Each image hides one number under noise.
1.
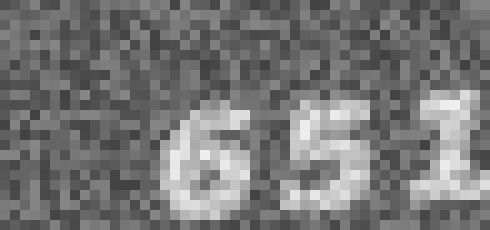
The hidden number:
651
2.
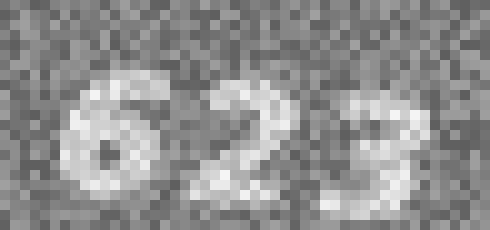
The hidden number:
623
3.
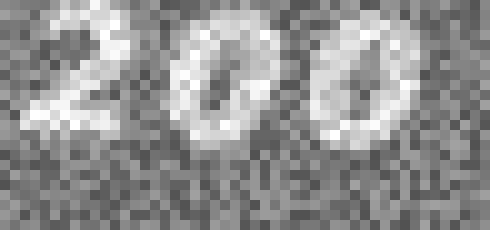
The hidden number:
200
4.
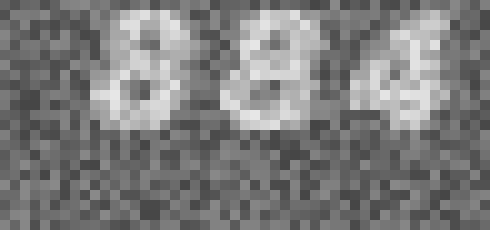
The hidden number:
884
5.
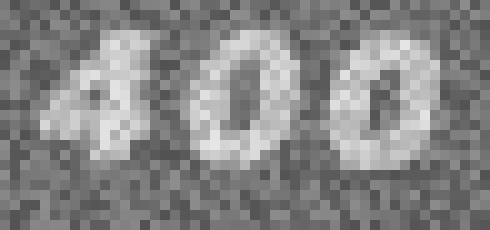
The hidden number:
400
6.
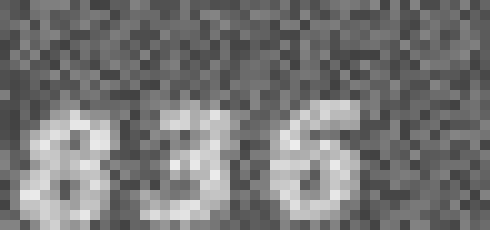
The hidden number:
836
